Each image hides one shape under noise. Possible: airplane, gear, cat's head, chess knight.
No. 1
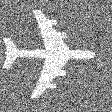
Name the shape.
airplane
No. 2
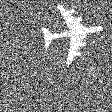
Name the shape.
airplane
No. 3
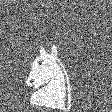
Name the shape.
chess knight
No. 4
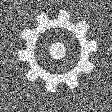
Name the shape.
gear
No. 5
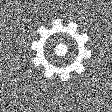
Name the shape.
gear
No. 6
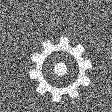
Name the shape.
gear
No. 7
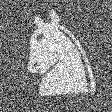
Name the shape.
chess knight
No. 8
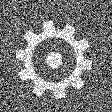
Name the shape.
gear
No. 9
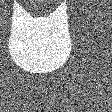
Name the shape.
cat's head
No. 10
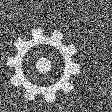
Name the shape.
gear
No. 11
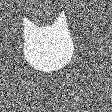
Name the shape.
cat's head
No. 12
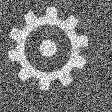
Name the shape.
gear
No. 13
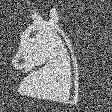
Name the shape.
chess knight
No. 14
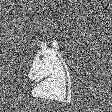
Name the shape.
chess knight
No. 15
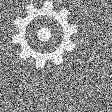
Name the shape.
gear
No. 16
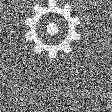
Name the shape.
gear
